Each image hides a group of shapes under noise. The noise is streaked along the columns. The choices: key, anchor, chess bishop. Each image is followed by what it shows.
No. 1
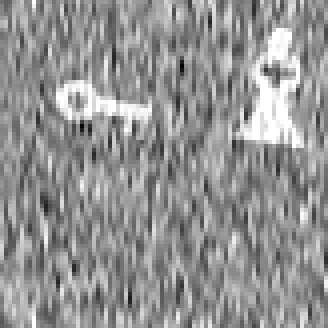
top left: light key; top right: light chess bishop
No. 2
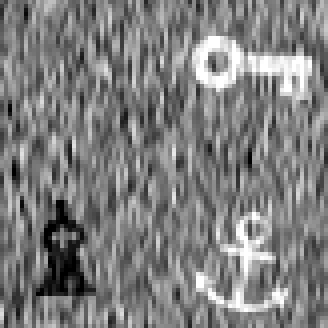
top right: light key; bottom left: dark chess bishop; bottom right: light anchor
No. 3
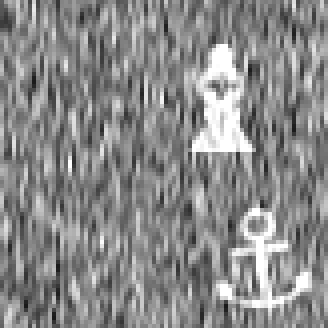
top right: light chess bishop; bottom right: light anchor
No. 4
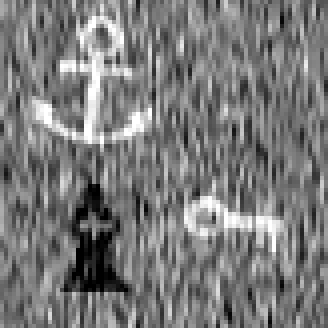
top left: light anchor; bottom left: dark chess bishop; bottom right: light key
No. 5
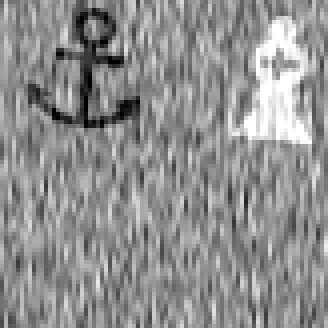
top left: dark anchor; top right: light chess bishop
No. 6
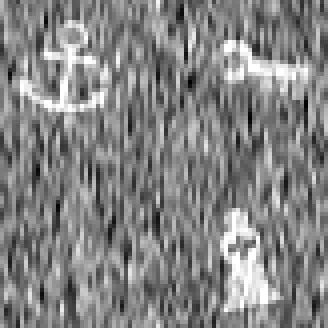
top left: light anchor; top right: light key; bottom right: light chess bishop
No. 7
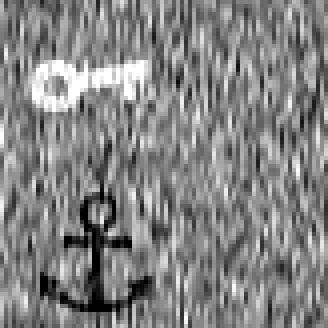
top left: light key; bottom left: dark anchor
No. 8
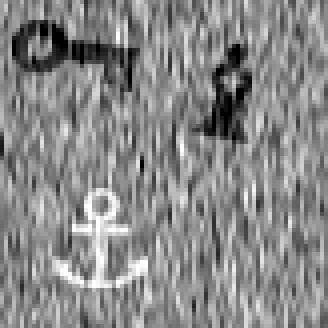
top left: dark key; top right: dark chess bishop; bottom left: light anchor
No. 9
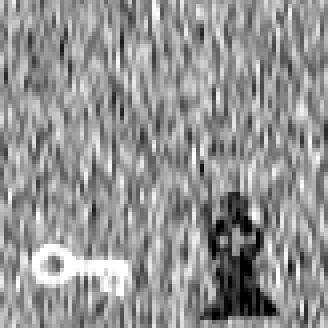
bottom left: light key; bottom right: dark chess bishop
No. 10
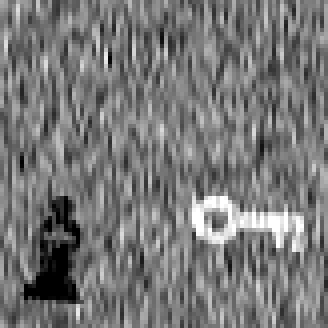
bottom left: dark chess bishop; bottom right: light key
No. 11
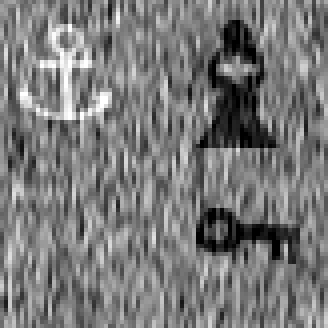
top left: light anchor; top right: dark chess bishop; bottom right: dark key
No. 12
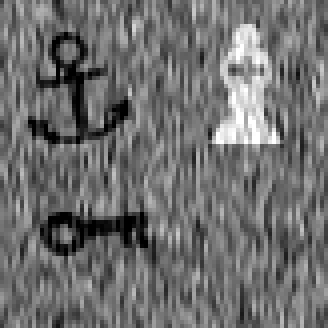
top left: dark anchor; top right: light chess bishop; bottom left: dark key
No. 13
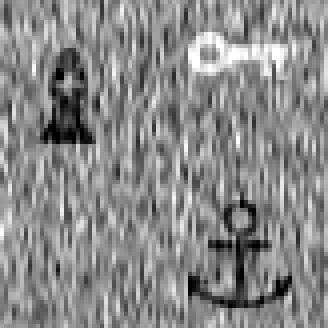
top left: dark chess bishop; top right: light key; bottom right: dark anchor
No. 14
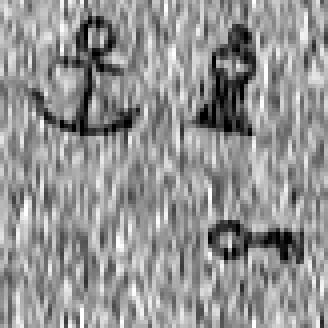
top left: dark anchor; top right: dark chess bishop; bottom right: dark key
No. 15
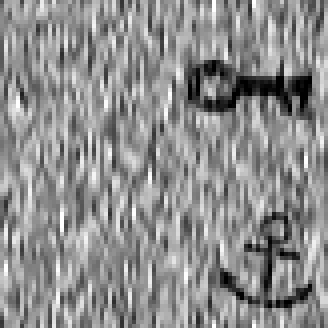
top right: dark key; bottom right: dark anchor
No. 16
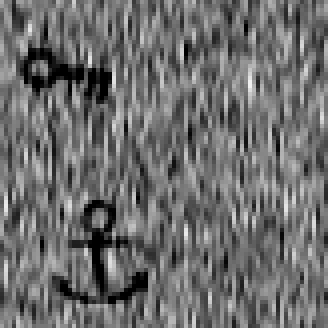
top left: dark key; bottom left: dark anchor
